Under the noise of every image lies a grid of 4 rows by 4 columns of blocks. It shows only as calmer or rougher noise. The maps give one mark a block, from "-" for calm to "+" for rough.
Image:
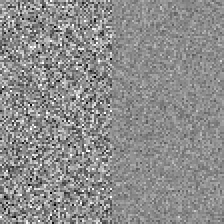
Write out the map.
+ + - -
+ + - -
+ + - -
+ + - -
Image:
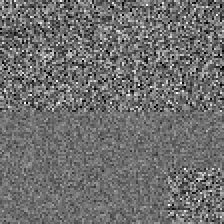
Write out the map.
+ + + +
+ + + +
- - - -
- - - +
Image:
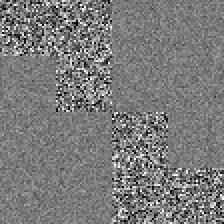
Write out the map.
+ + - -
- + - -
- - + -
- - + +
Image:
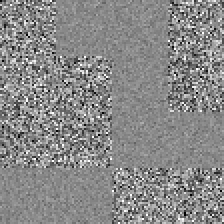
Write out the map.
+ - - +
+ + - +
+ + - -
- - + +
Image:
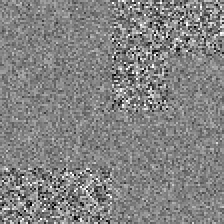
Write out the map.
- - + +
- - + -
- - - -
+ + - -
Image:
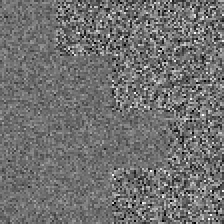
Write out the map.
- + + +
- - + +
- - - +
- - + +
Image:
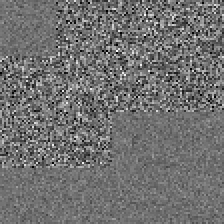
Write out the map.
- + + +
+ + + +
+ + - -
- - - -
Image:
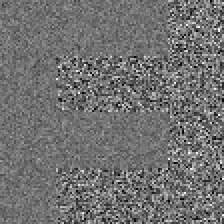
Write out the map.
- - - +
- + + +
- - - +
- + + +
